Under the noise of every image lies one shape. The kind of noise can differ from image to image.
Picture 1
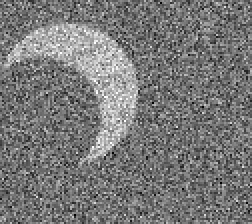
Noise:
independent entries
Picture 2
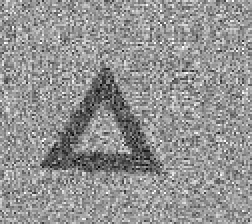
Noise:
low rank plus noise
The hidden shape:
triangle frame
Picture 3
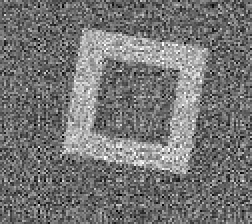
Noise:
low rank plus noise
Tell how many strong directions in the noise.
one
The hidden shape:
square frame
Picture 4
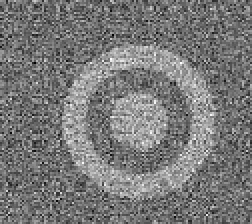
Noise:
low rank plus noise
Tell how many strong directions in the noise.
one
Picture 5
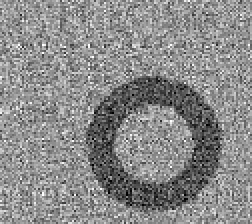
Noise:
low rank plus noise
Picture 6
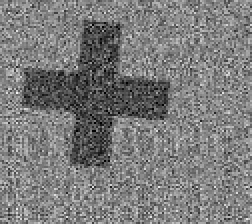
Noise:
low rank plus noise
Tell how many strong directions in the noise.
three or four
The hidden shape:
cross
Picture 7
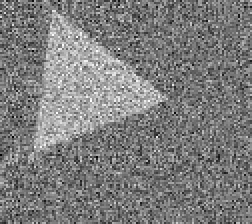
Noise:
low rank plus noise
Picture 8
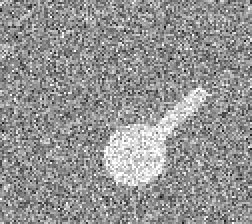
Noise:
independent entries
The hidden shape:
lollipop
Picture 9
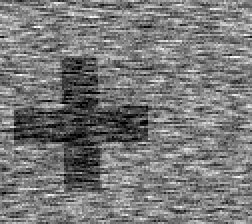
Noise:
streaked along the rows
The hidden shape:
cross
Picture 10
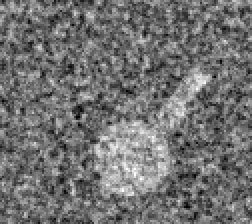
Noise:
blotchy
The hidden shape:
lollipop
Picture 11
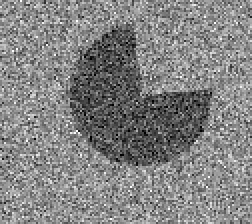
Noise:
independent entries
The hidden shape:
disc with a wedge cut out
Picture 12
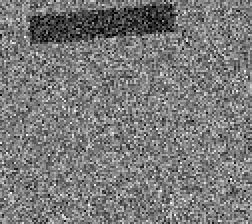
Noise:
independent entries
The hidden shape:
bar
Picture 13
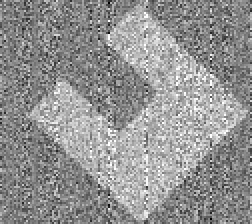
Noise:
columns of uneven size
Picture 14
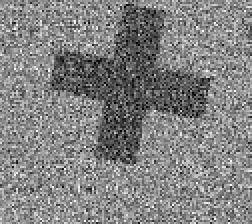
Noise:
low rank plus noise
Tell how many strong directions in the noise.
five to eight
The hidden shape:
cross
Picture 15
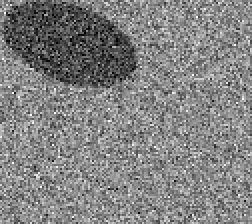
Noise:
independent entries
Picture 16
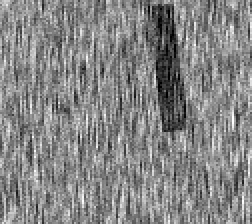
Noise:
streaked along the columns
